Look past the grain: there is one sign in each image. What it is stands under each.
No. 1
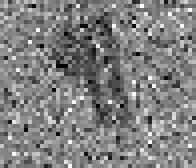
pilcrow
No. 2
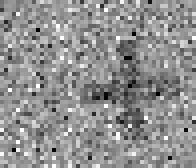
plus sign
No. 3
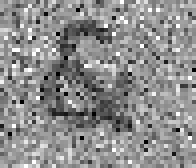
ampersand
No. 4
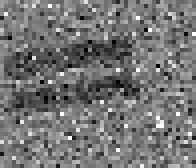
equals sign
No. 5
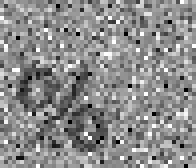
percent sign
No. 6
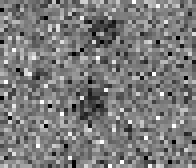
colon
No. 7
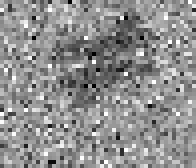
not-equal sign
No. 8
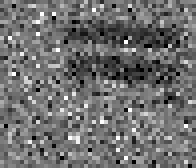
equals sign
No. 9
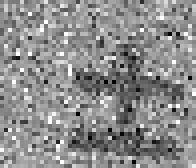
plus-minus sign
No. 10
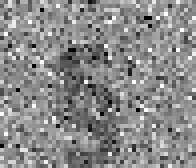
section sign
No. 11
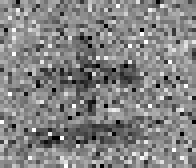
plus-minus sign
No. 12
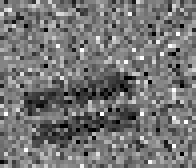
equals sign
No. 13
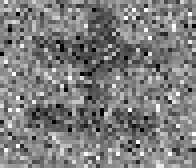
plus-minus sign
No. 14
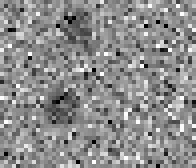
colon
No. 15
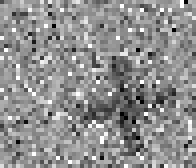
plus sign
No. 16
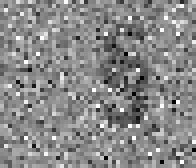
section sign
